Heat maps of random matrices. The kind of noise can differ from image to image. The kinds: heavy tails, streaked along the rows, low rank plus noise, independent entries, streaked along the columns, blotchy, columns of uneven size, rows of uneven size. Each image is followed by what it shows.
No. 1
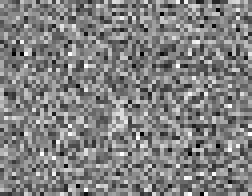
low rank plus noise
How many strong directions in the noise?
three or four
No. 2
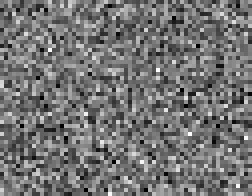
independent entries
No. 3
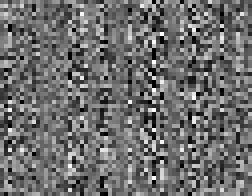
columns of uneven size
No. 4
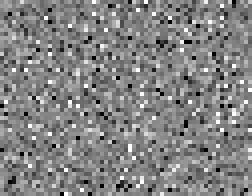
heavy tails
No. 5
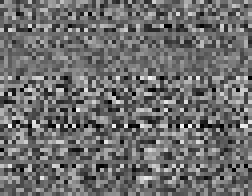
rows of uneven size
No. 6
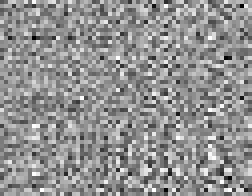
low rank plus noise
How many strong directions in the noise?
three or four
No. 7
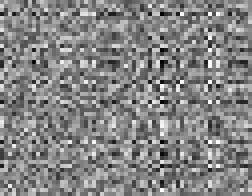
low rank plus noise
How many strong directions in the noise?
one
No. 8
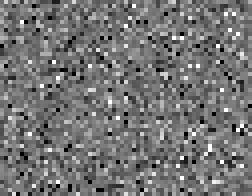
heavy tails
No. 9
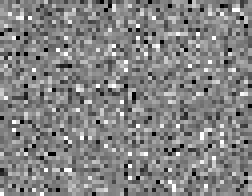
heavy tails
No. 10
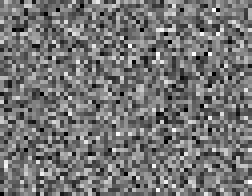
independent entries
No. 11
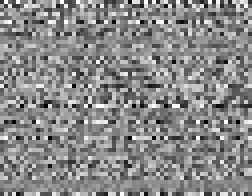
rows of uneven size
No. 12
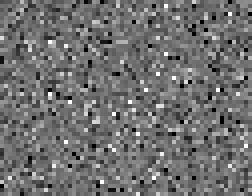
heavy tails
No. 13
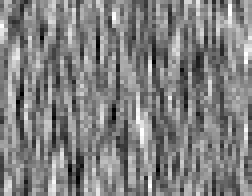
streaked along the columns
